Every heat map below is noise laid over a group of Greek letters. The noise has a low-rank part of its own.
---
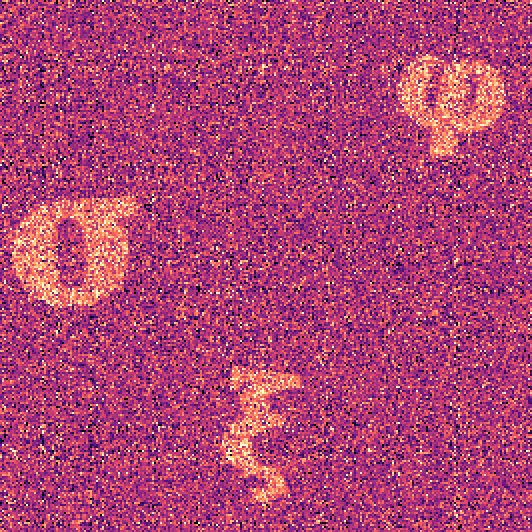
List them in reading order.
top right: phi; middle left: sigma; bottom middle: xi
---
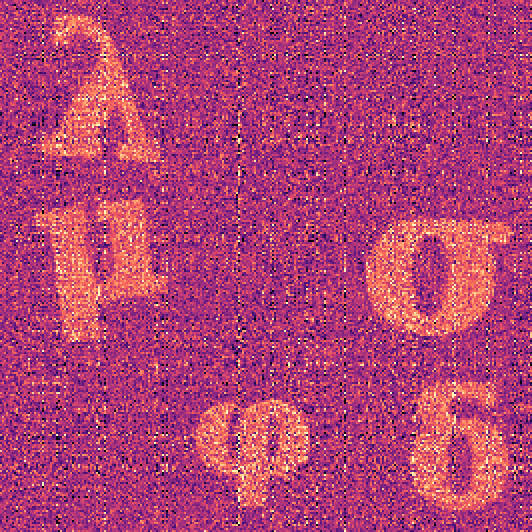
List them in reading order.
top left: lambda; middle left: mu; middle right: sigma; bottom middle: phi; bottom right: delta
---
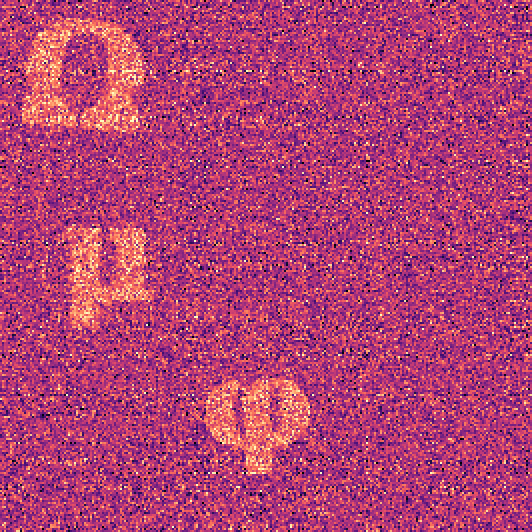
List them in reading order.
top left: omega; middle left: mu; bottom middle: phi
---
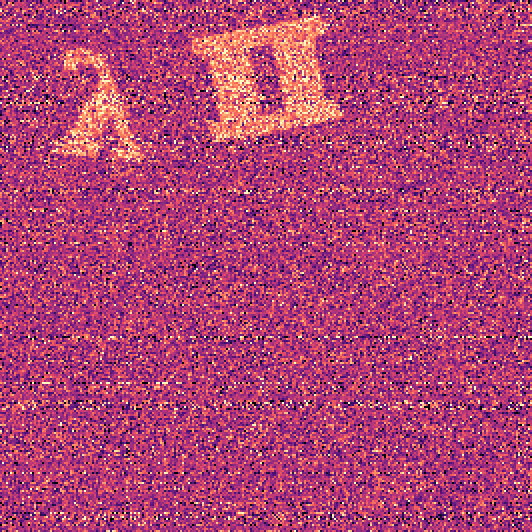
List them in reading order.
top left: lambda; top middle: pi
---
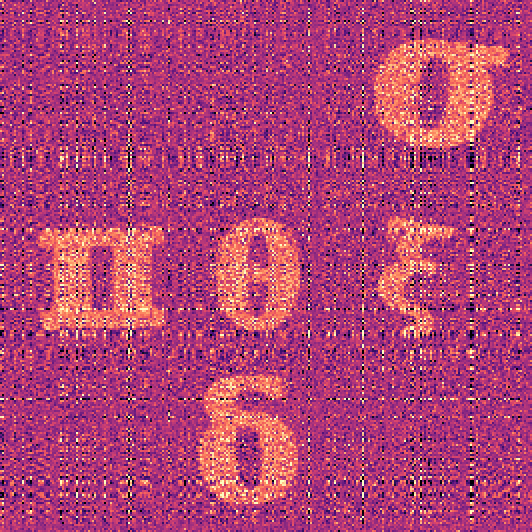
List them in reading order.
top right: sigma; middle left: pi; centre: theta; middle right: xi; bottom middle: delta
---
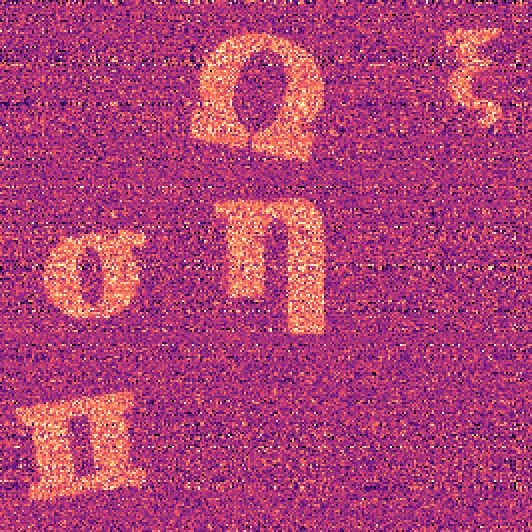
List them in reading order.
top middle: omega; top right: xi; middle left: sigma; centre: eta; bottom left: pi
